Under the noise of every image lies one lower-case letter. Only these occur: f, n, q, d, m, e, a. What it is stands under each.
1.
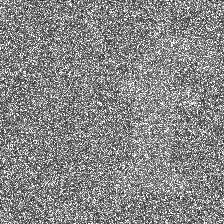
light f
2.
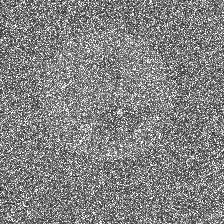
light e
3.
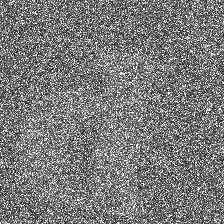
light d
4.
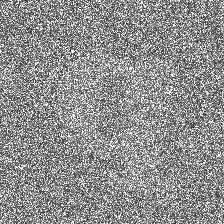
light q
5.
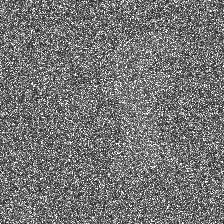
light f
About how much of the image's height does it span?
two thirds
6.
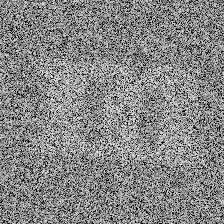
light m
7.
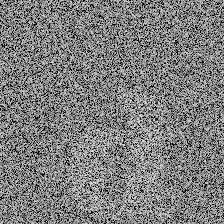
light d
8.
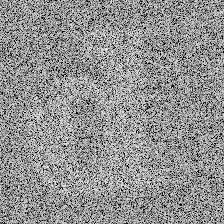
light d
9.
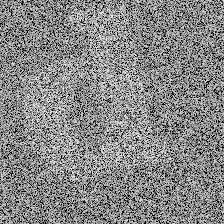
light d
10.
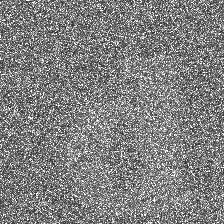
light d
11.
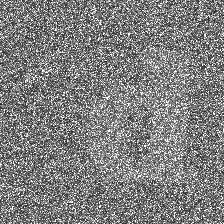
light d
